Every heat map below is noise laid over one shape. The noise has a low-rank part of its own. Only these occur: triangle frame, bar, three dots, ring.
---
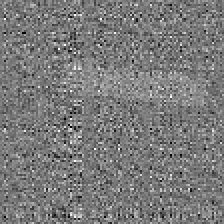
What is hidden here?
light bar
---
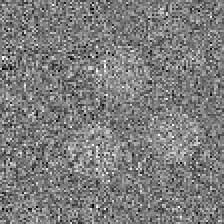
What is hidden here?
light three dots
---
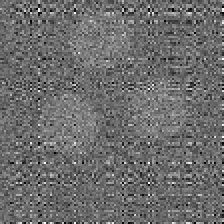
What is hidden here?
light three dots
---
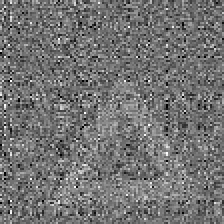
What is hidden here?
light triangle frame
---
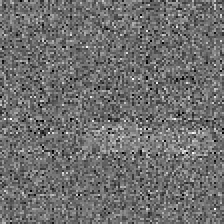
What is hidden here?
light bar
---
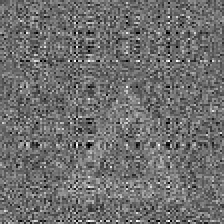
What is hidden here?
light triangle frame
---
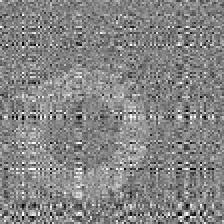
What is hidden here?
light ring
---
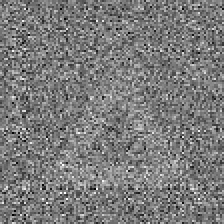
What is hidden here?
light triangle frame
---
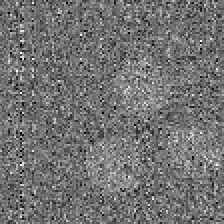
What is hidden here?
light three dots
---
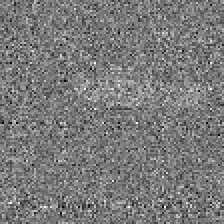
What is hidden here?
light bar
